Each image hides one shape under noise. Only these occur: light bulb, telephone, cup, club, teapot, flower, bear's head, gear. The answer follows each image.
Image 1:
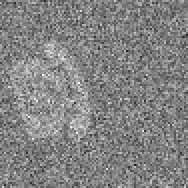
telephone
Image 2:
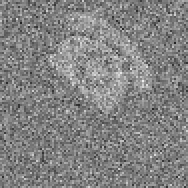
telephone
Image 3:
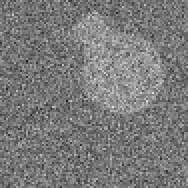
light bulb
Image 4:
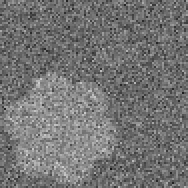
flower
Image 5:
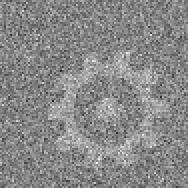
gear
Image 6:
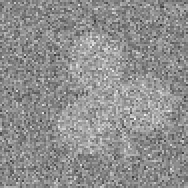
club
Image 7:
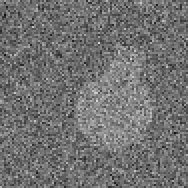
light bulb
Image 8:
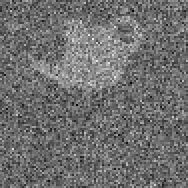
teapot
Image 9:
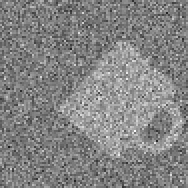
cup
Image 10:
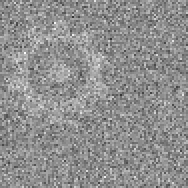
gear
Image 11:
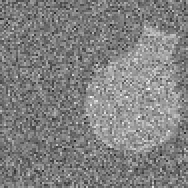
light bulb
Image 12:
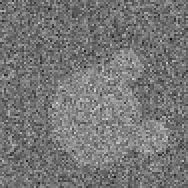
bear's head
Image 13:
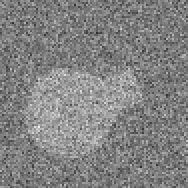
light bulb
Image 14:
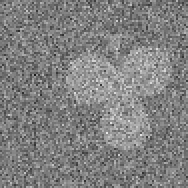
club
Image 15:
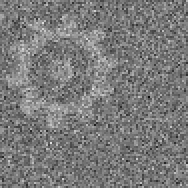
gear
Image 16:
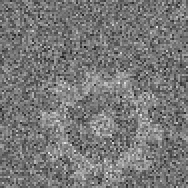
gear
